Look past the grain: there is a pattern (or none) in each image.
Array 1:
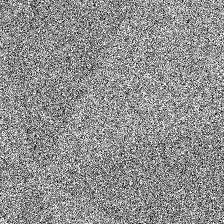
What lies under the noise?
spokes from one point
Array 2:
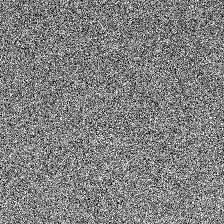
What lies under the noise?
a smooth slope
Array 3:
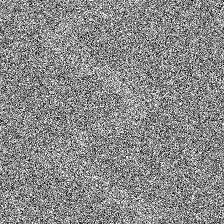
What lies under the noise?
a wavy band
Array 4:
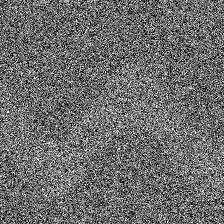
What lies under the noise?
a wavy band
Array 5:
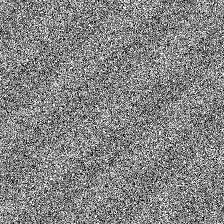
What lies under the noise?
diagonal stripes
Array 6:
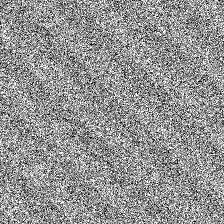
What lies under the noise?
diagonal stripes
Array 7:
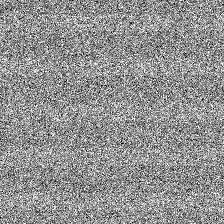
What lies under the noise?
horizontal stripes
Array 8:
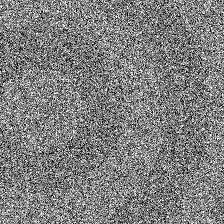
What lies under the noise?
rings round one point
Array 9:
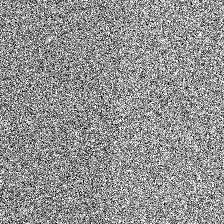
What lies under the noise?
a sharp edge
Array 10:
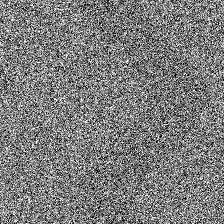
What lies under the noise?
a wavy band
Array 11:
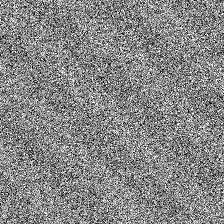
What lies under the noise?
diagonal stripes
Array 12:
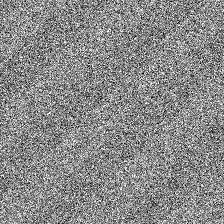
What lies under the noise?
diagonal stripes
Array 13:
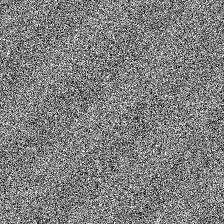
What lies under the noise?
diagonal stripes
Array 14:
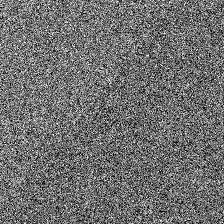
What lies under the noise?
a sharp edge
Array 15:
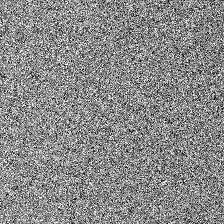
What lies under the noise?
a smooth slope
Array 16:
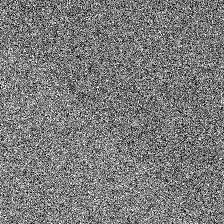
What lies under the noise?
a sharp edge
